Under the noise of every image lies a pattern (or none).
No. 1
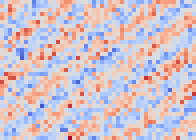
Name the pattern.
diagonal stripes
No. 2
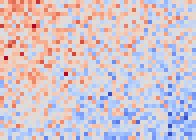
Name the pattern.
a smooth slope
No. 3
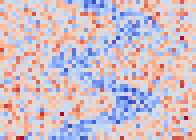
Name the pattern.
a wavy band
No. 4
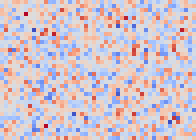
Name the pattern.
only noise
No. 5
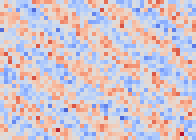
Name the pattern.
diagonal stripes
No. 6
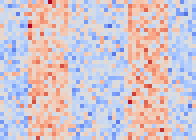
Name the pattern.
vertical stripes
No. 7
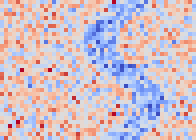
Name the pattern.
a wavy band
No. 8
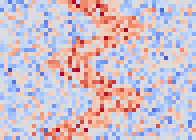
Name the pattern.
a wavy band
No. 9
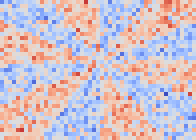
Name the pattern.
spokes from one point
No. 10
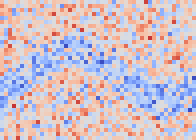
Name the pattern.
a wavy band
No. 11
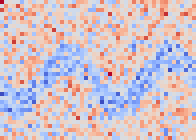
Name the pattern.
a wavy band
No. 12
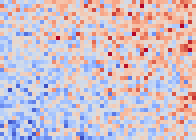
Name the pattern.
a smooth slope
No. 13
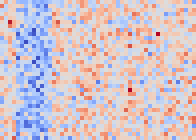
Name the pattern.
one vertical stripe
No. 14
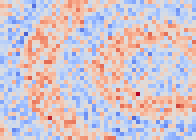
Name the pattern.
rings round one point
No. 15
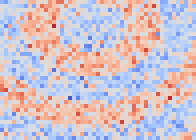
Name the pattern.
rings round one point
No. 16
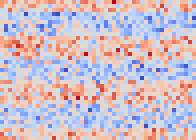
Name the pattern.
horizontal stripes
